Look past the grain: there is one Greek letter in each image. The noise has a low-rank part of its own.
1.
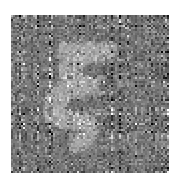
xi
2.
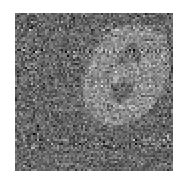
theta
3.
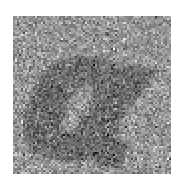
alpha
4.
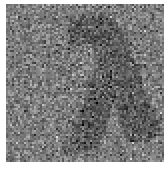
lambda
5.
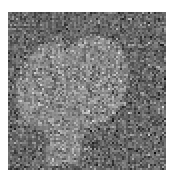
phi
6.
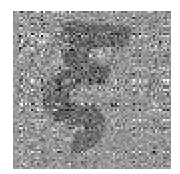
xi
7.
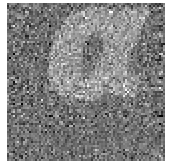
alpha
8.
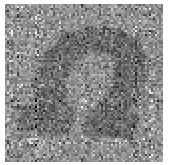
omega
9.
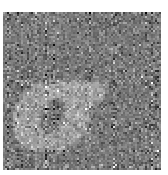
sigma
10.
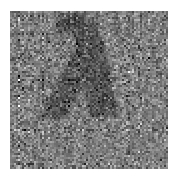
lambda
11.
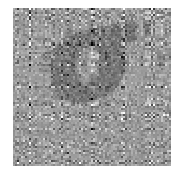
sigma
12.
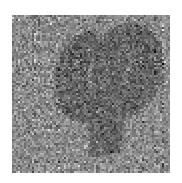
phi
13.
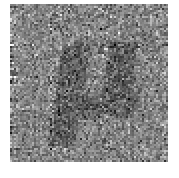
mu
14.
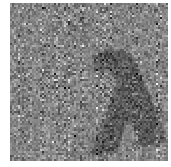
lambda
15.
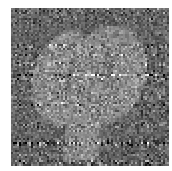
phi
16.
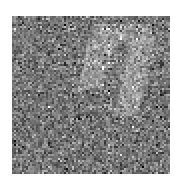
eta
